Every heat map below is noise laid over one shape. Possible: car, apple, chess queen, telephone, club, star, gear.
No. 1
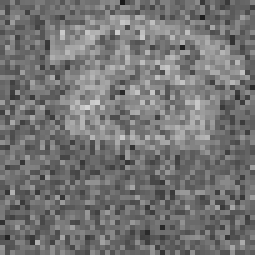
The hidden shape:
telephone
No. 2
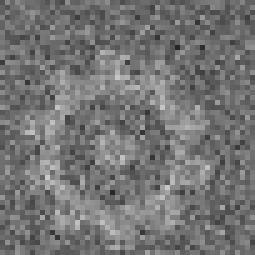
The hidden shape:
gear
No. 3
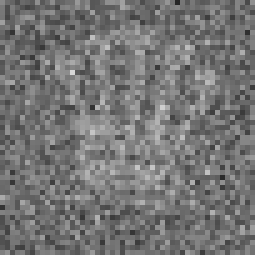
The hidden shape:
chess queen
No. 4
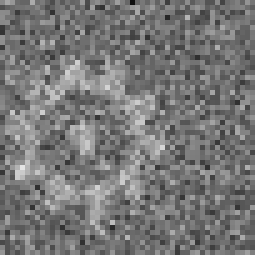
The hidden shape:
gear
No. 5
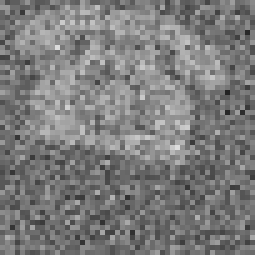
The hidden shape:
telephone
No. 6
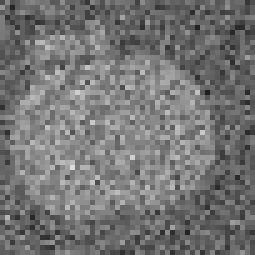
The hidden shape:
apple
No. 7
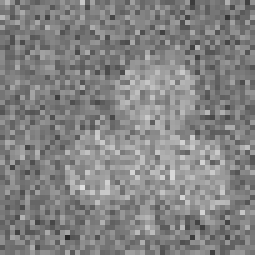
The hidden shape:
club
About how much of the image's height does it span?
two thirds
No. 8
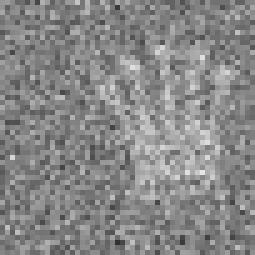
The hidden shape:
chess queen
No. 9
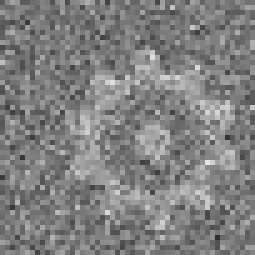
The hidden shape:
gear
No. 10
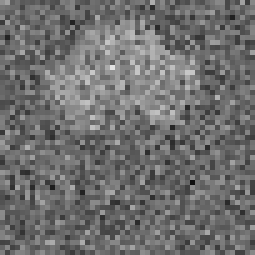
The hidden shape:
car
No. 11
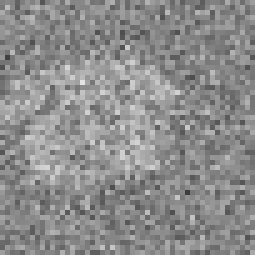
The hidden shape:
telephone
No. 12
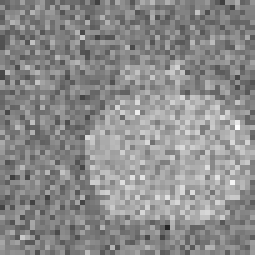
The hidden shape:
apple
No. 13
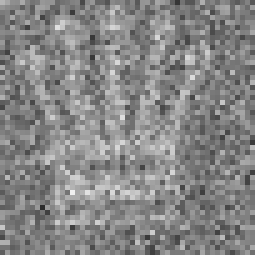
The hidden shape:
chess queen
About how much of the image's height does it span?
nearly all
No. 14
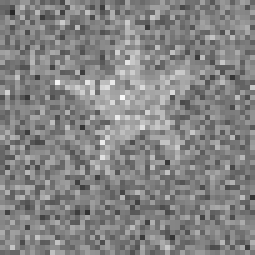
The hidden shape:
star
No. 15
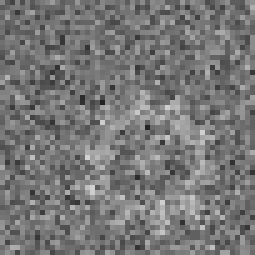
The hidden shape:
gear
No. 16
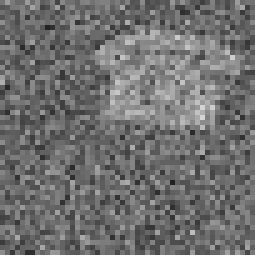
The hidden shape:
telephone
